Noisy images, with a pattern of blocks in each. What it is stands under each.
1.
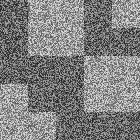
mirrored about the diagonal from the bottom left
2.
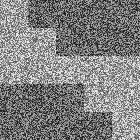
the same after a half turn
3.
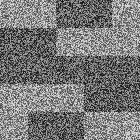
the same after a half turn
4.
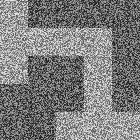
mirrored about the diagonal from the bottom left
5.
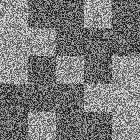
the same after a half turn
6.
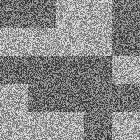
no symmetry
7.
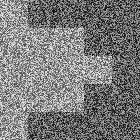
top and bottom mirror each other
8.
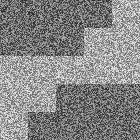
the same after a half turn
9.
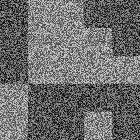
no symmetry
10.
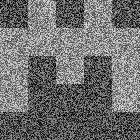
left and right mirror each other
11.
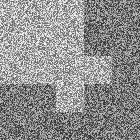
mirrored about the diagonal from the top left
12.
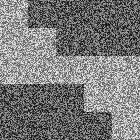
the same after a half turn
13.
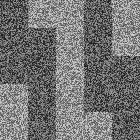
the same after a half turn
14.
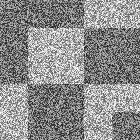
mirrored about the diagonal from the top left
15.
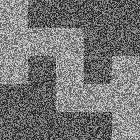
the same after a half turn
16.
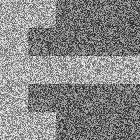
top and bottom mirror each other
